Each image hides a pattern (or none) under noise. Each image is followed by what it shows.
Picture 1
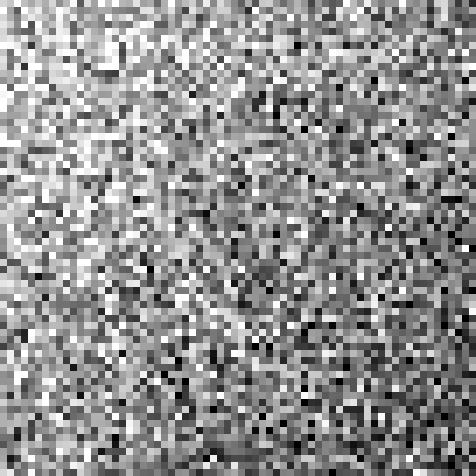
a smooth slope
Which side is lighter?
top left
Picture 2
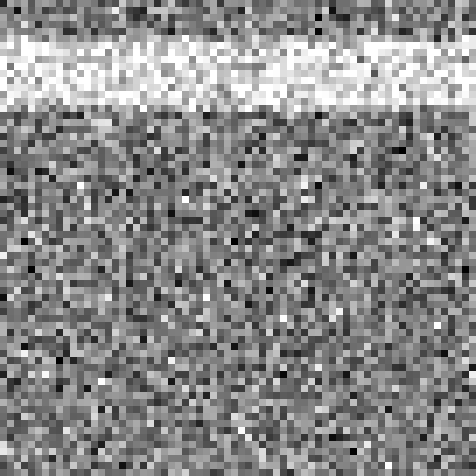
one horizontal stripe
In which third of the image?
top
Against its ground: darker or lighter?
lighter
